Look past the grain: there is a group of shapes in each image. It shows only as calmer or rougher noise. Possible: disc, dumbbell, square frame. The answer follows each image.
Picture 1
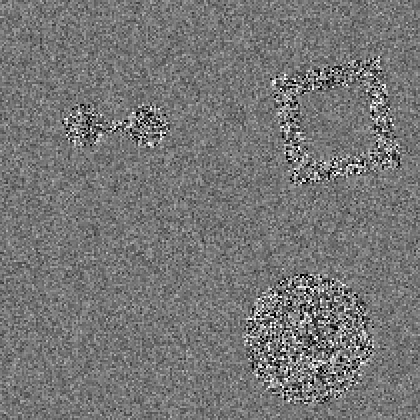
top left: dumbbell; top right: square frame; bottom right: disc
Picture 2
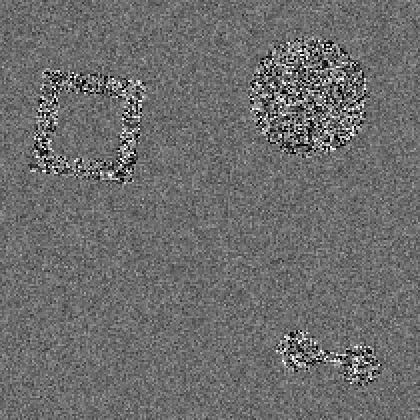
top left: square frame; top right: disc; bottom right: dumbbell
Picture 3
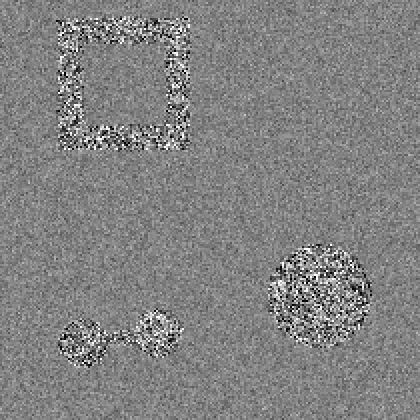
top left: square frame; bottom left: dumbbell; bottom right: disc
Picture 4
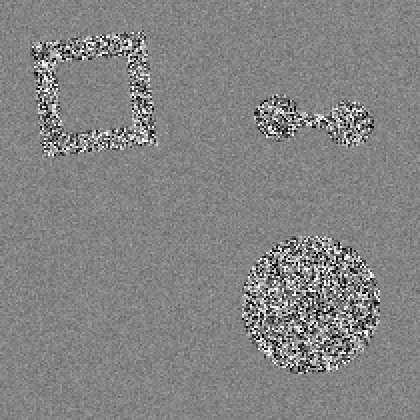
top left: square frame; top right: dumbbell; bottom right: disc
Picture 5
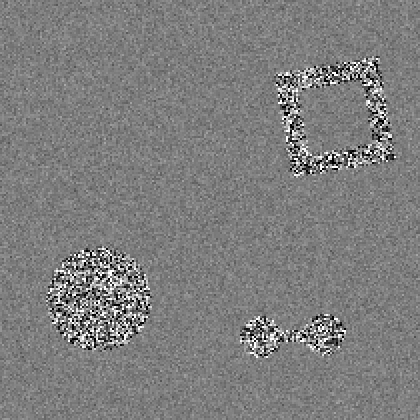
top right: square frame; bottom left: disc; bottom right: dumbbell
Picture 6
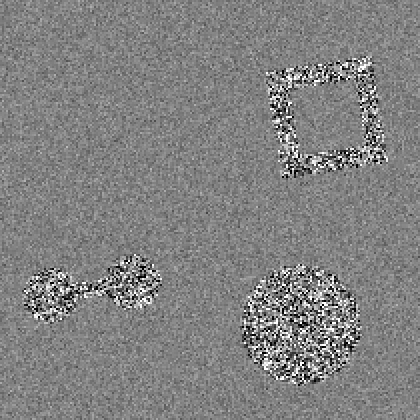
top right: square frame; bottom left: dumbbell; bottom right: disc
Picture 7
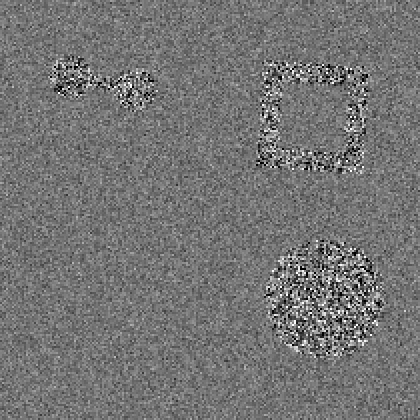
top left: dumbbell; top right: square frame; bottom right: disc
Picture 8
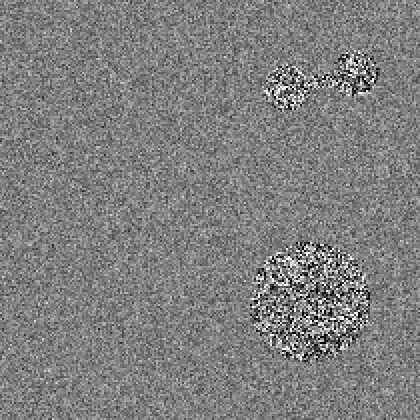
top right: dumbbell; bottom right: disc
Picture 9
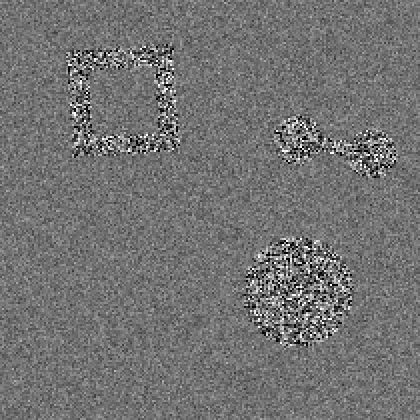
top left: square frame; top right: dumbbell; bottom right: disc
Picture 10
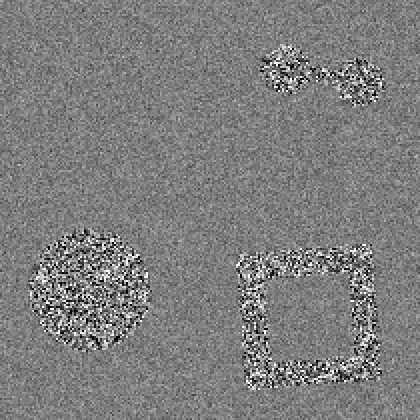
top right: dumbbell; bottom left: disc; bottom right: square frame
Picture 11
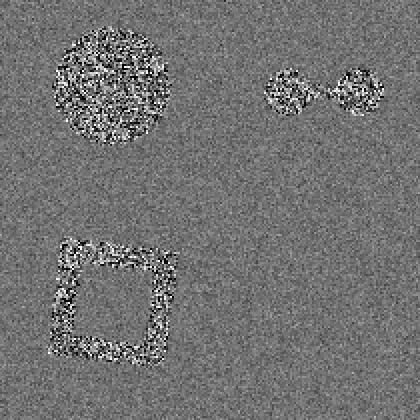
top left: disc; top right: dumbbell; bottom left: square frame
